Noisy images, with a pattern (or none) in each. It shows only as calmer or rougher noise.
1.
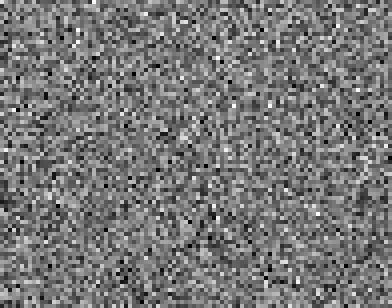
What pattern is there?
only noise
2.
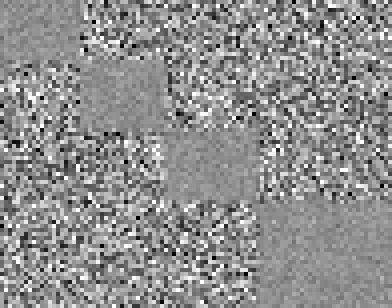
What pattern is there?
blocks along the diagonal
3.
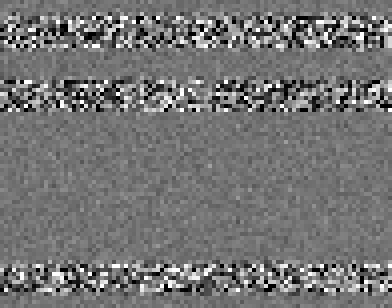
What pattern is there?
bands of rows
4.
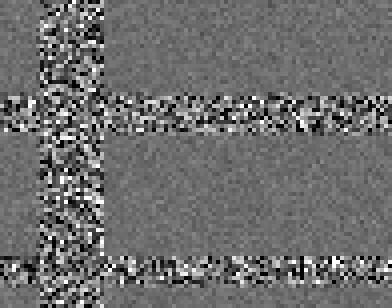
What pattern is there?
bands of rows crossing bands of columns
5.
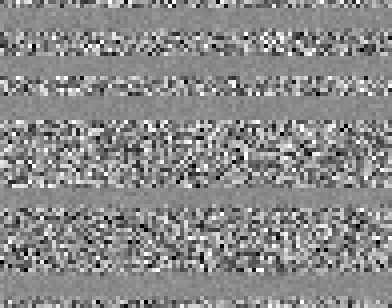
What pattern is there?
bands of rows
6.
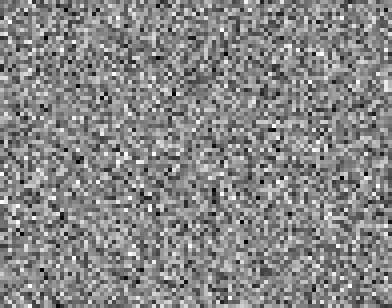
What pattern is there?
only noise
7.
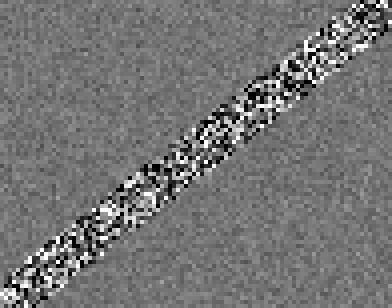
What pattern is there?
a diagonal band
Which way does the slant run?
bottom left to top right
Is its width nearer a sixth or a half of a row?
a sixth
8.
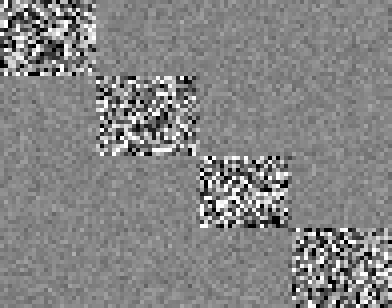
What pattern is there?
blocks along the diagonal
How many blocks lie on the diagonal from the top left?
4
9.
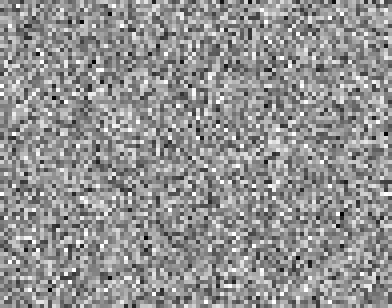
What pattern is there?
only noise
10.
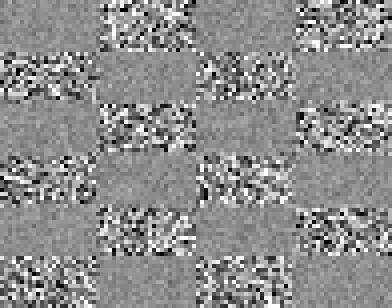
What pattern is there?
a checkerboard
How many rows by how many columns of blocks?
6 by 4
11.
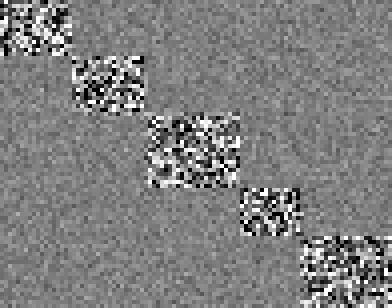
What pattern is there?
blocks along the diagonal
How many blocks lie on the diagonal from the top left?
5
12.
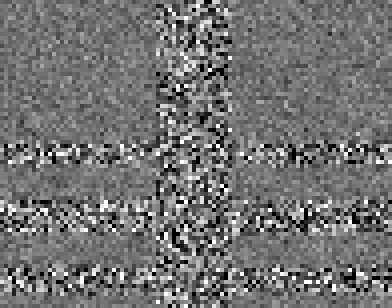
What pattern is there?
bands of rows crossing bands of columns
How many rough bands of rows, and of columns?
3 and 1
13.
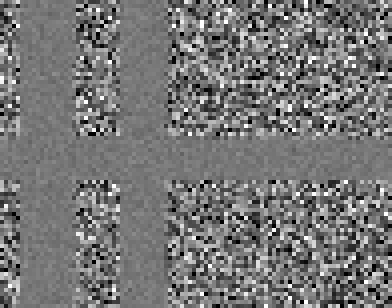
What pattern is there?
bands of rows crossing bands of columns
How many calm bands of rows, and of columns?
1 and 2
